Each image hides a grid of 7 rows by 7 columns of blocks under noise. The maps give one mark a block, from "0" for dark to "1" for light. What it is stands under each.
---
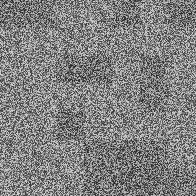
0 0 1 1 0 1 0
1 1 1 1 1 1 1
1 1 0 0 1 0 1
1 1 1 1 1 0 1
1 1 0 1 1 1 1
1 1 1 0 0 0 1
1 1 1 0 0 0 0
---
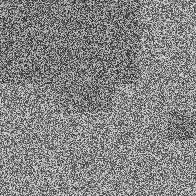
0 0 0 0 0 1 1
0 0 0 0 0 1 1
0 0 0 0 0 1 1
1 1 0 0 1 1 1
1 1 1 1 1 1 0
1 1 1 1 1 1 1
1 1 1 1 1 1 1
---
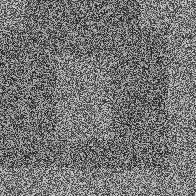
1 0 0 0 0 1 1
0 0 0 0 0 0 1
0 0 1 1 0 0 1
0 0 1 1 0 0 1
0 0 1 1 0 0 1
0 0 0 0 0 0 1
1 1 1 1 1 1 1
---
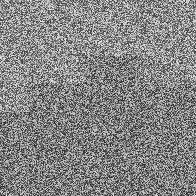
1 1 1 1 1 1 1
1 1 1 1 1 1 1
1 1 1 0 0 1 1
1 0 0 0 0 0 0
0 0 0 0 0 0 0
0 0 0 0 0 0 0
0 0 0 0 0 0 0
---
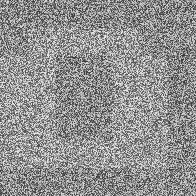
0 0 0 0 0 0 0
0 1 1 1 1 0 0
1 1 0 0 1 1 0
1 1 0 0 1 1 0
1 1 0 0 1 1 0
1 1 1 1 1 1 0
0 0 0 0 0 0 0
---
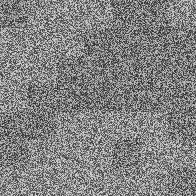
0 1 1 1 0 0 1
1 1 1 0 0 0 0
1 1 0 0 0 0 0
1 0 0 0 0 0 0
0 0 1 1 1 1 0
0 1 1 1 0 1 1
1 1 1 1 1 1 0
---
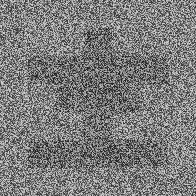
1 1 1 1 1 1 1
1 1 1 0 1 1 1
1 0 0 0 0 0 1
1 1 0 0 0 1 1
1 1 1 0 1 1 1
1 0 0 0 0 0 1
1 1 1 1 1 1 1
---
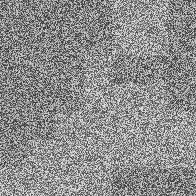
0 0 0 0 1 1 0
0 0 0 0 1 1 0
0 0 0 1 0 0 0
0 0 0 1 1 1 0
0 0 1 1 1 1 1
0 1 1 1 1 1 1
1 1 1 1 0 0 0
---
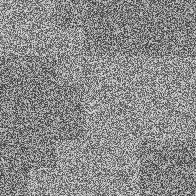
1 1 0 0 0 0 0
1 1 1 0 0 0 0
0 0 1 1 1 1 1
0 0 0 1 1 1 1
0 0 0 1 1 1 1
0 0 1 1 1 0 0
0 1 1 1 1 0 0
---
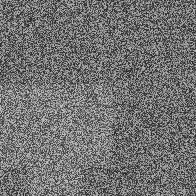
0 0 0 0 0 0 0
0 0 0 0 0 0 0
0 0 0 0 0 0 0
1 1 1 1 0 0 0
1 1 1 1 0 0 0
1 1 1 1 0 0 0
0 1 1 0 0 0 0
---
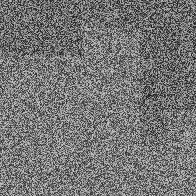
0 0 0 0 0 0 0
0 0 0 1 1 0 0
1 1 1 1 1 0 0
1 1 1 1 1 0 0
1 1 1 1 1 0 1
1 1 1 1 1 1 1
1 1 1 1 1 1 1
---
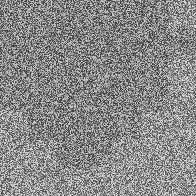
0 0 0 0 0 0 1
0 0 0 0 0 0 0
0 0 0 0 0 0 1
0 0 0 0 0 0 1
1 0 0 0 0 1 1
1 1 0 0 1 1 1
1 1 1 1 1 1 1
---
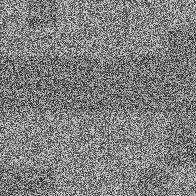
1 0 1 1 1 1 1
1 1 1 1 1 1 0
0 0 0 0 0 0 0
0 0 0 0 0 0 0
1 1 1 1 1 1 0
1 1 1 1 1 1 0
0 0 1 1 1 0 1
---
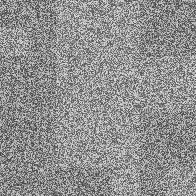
0 0 1 1 1 0 0
1 0 1 1 1 0 0
0 0 1 1 1 1 1
0 0 1 1 1 1 1
0 0 1 1 1 0 0
0 0 1 1 1 0 0
0 0 0 0 1 0 1
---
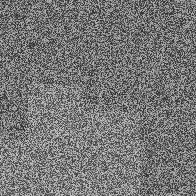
0 0 0 0 0 0 0
0 0 0 0 0 0 0
0 0 0 0 0 0 0
0 1 1 0 0 0 0
0 1 1 1 1 0 0
1 1 1 1 1 0 0
1 1 1 1 1 0 0
